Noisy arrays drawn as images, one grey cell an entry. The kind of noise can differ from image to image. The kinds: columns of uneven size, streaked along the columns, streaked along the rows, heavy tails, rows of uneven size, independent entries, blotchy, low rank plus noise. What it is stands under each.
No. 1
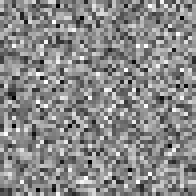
independent entries
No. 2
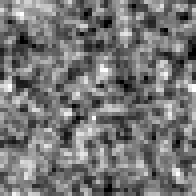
blotchy
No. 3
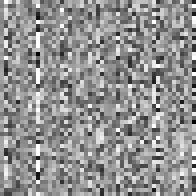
columns of uneven size
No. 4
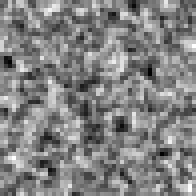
blotchy
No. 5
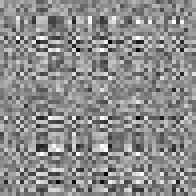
low rank plus noise
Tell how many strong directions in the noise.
one
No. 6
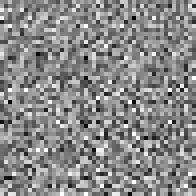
low rank plus noise
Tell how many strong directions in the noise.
five to eight
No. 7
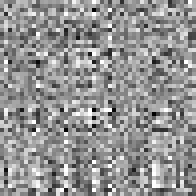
low rank plus noise
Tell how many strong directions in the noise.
three or four
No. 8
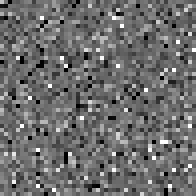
heavy tails
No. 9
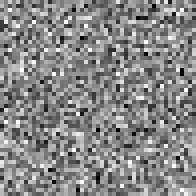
independent entries
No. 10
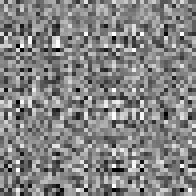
low rank plus noise
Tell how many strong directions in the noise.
two
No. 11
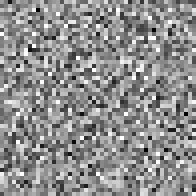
independent entries
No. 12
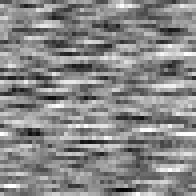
streaked along the rows
